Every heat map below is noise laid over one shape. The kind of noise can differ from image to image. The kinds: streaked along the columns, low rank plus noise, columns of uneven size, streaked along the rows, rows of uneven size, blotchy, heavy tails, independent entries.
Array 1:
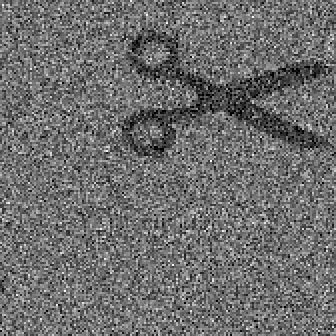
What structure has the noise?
low rank plus noise
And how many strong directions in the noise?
two
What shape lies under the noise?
pair of scissors
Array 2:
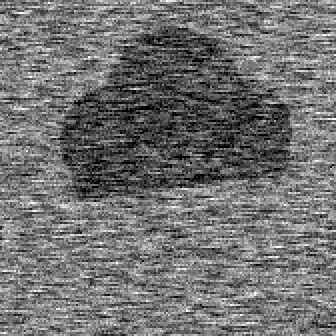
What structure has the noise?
streaked along the rows
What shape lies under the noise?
cloud
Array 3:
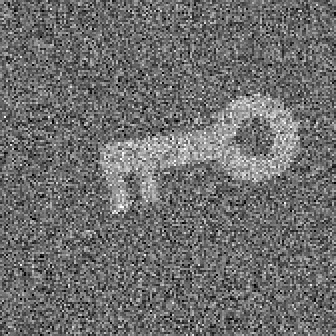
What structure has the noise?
low rank plus noise
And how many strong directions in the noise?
five to eight
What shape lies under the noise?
key
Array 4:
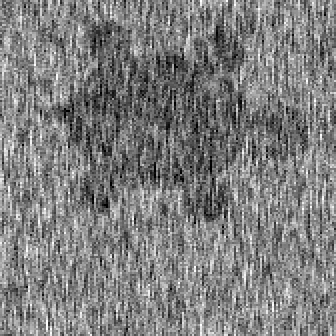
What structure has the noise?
streaked along the columns
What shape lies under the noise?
turtle
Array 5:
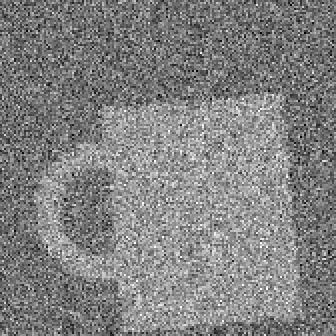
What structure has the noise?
low rank plus noise
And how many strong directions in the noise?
five to eight
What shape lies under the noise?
cup
